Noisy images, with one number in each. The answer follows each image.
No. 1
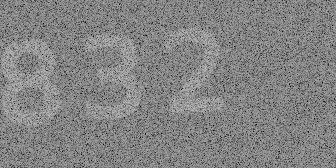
832
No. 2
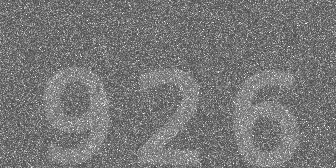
926
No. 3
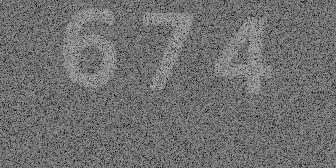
674
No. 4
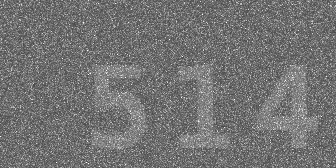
514
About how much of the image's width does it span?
two thirds
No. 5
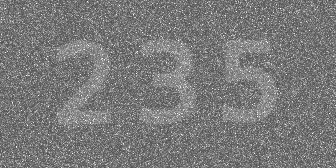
235
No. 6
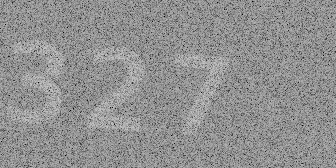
327
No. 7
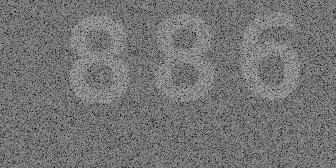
886
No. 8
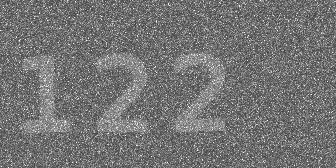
122
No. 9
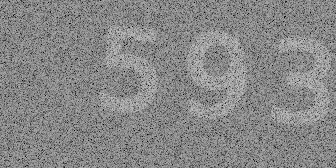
593
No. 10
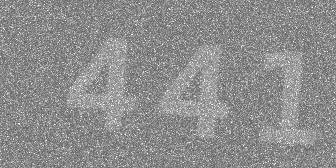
441
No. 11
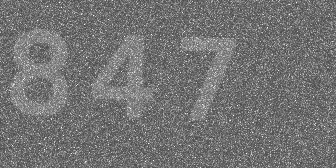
847
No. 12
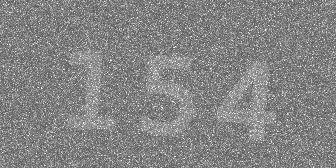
154
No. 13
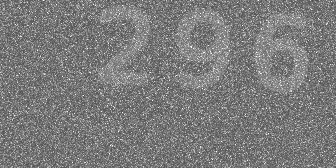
296
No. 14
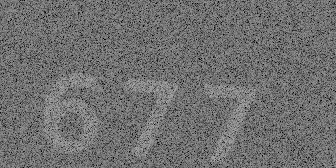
677
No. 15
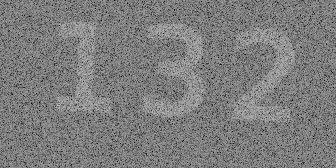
132
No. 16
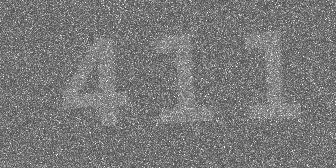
411
